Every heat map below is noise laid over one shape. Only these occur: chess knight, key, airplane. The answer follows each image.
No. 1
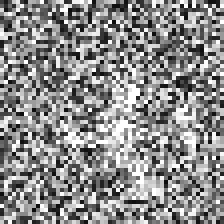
airplane
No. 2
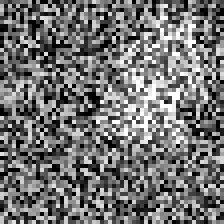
chess knight
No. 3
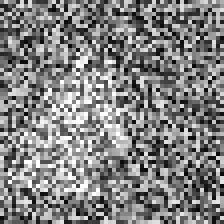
chess knight
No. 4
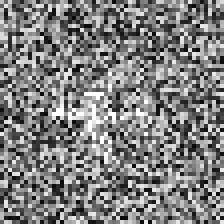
airplane
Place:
centre
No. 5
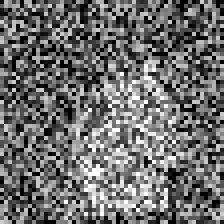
chess knight
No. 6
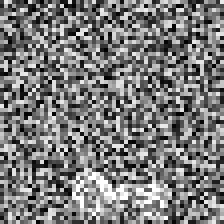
key
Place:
bottom middle
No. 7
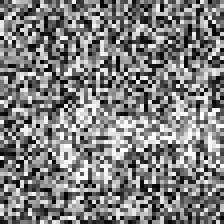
key
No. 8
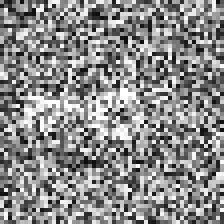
key
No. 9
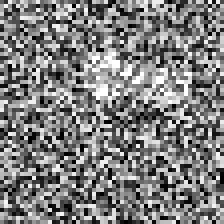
key
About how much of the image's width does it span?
half
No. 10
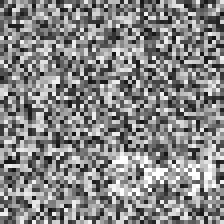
key
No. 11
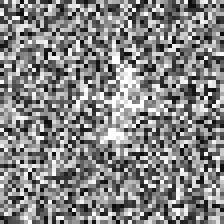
airplane
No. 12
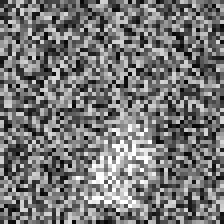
chess knight
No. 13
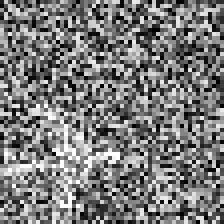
airplane
